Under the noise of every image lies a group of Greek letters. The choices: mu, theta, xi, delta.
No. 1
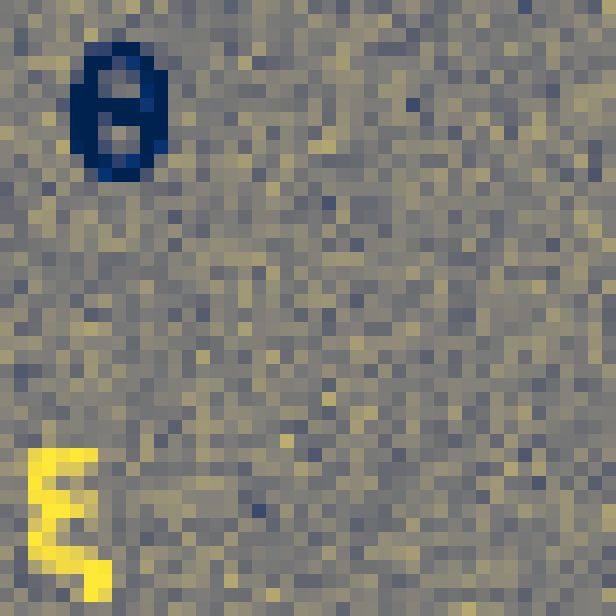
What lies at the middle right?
nothing
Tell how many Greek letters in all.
2
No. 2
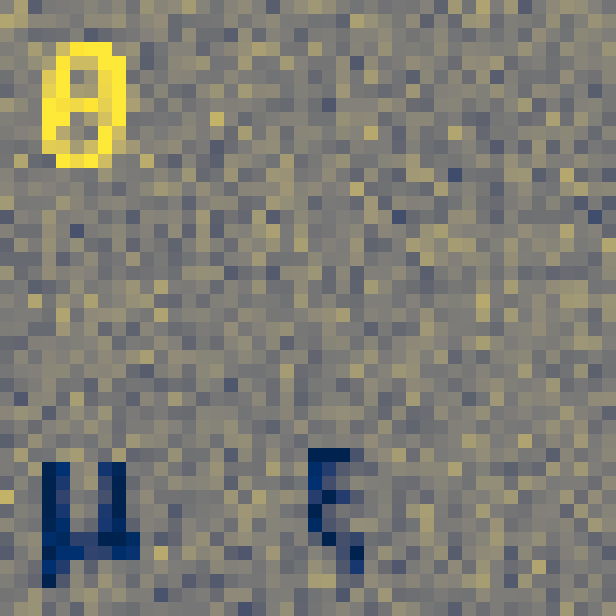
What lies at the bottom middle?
xi
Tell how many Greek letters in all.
3
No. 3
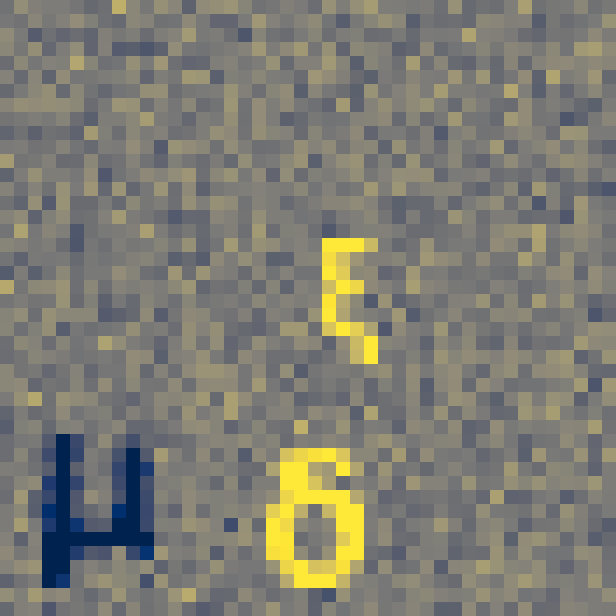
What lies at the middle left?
nothing
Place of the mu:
bottom left
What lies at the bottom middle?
delta
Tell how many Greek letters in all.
3
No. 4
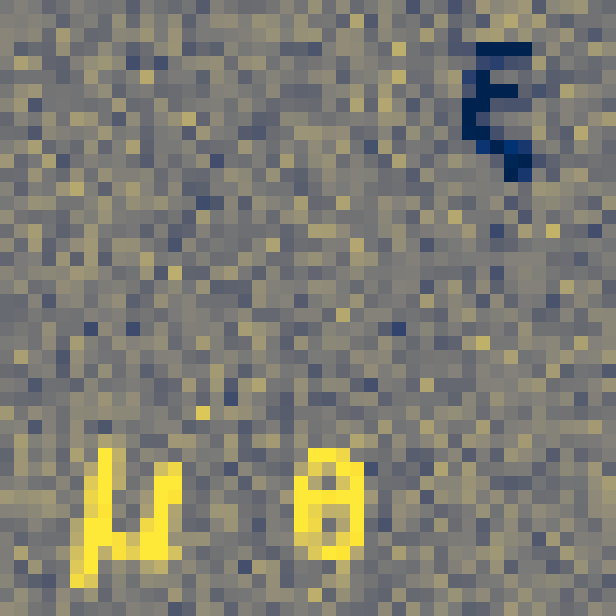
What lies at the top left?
nothing
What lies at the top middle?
nothing
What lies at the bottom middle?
theta
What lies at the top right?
xi
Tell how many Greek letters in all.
3
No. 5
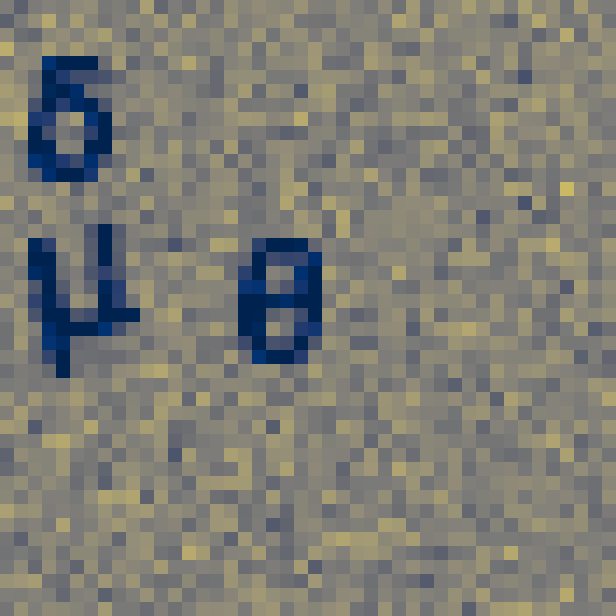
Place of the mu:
middle left
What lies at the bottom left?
nothing
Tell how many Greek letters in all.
3
